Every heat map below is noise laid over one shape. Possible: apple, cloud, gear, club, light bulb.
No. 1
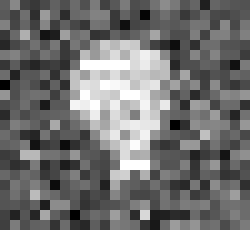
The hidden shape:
light bulb
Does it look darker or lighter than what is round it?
lighter
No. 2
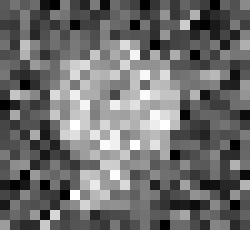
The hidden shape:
light bulb
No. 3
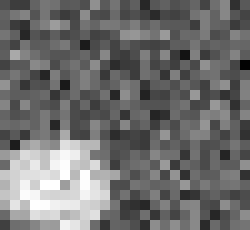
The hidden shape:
apple
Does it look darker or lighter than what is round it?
lighter
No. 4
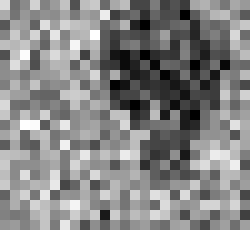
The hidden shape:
light bulb
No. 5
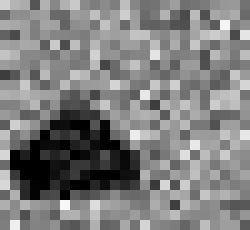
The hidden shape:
cloud
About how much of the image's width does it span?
half
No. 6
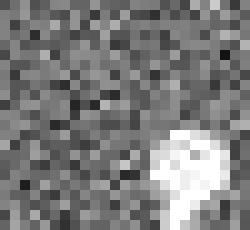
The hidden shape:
light bulb
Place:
bottom right
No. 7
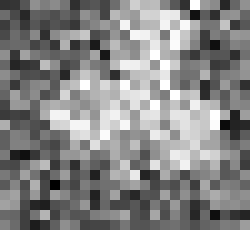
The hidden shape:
club
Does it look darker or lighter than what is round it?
lighter
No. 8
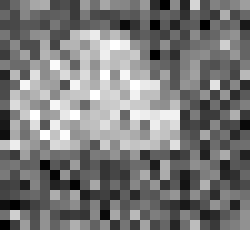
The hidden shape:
cloud
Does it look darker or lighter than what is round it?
lighter
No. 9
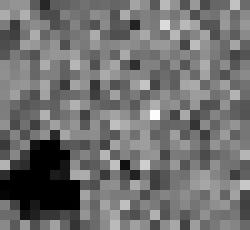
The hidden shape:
club
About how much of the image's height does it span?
a third
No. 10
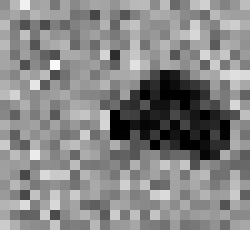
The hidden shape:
cloud
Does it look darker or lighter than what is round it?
darker
